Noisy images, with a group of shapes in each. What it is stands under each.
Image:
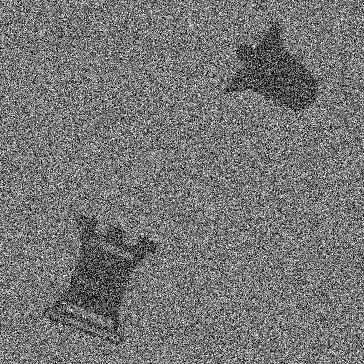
top right: dark bell; bottom left: dark chess rook
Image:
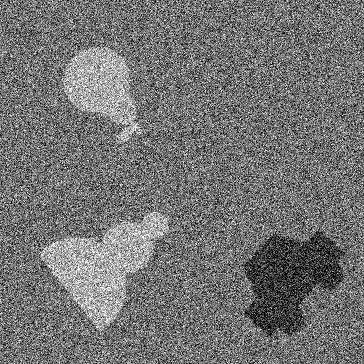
top left: light pear; bottom left: light chess pawn; bottom right: dark car
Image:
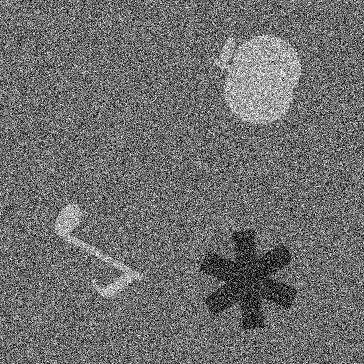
top right: light apple; bottom left: light musical note; bottom right: dark asterisk
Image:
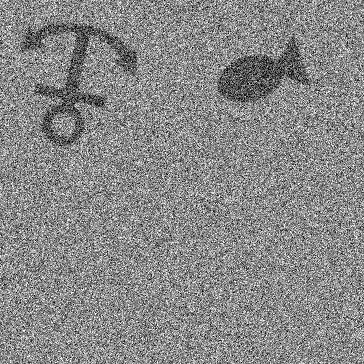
top left: dark anchor; top right: dark fish
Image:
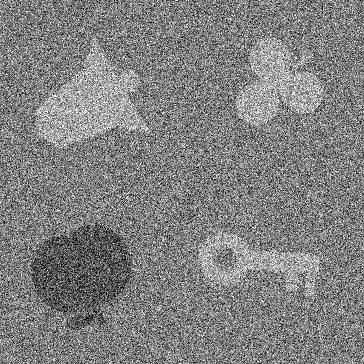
top left: light bell; top right: light club; bottom left: dark apple; bottom right: light key
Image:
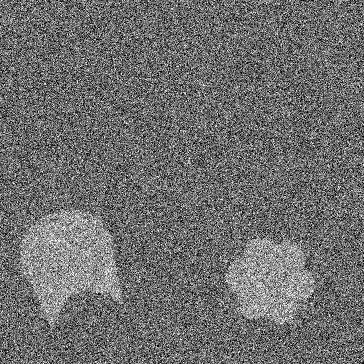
bottom left: light cat's head; bottom right: light flower
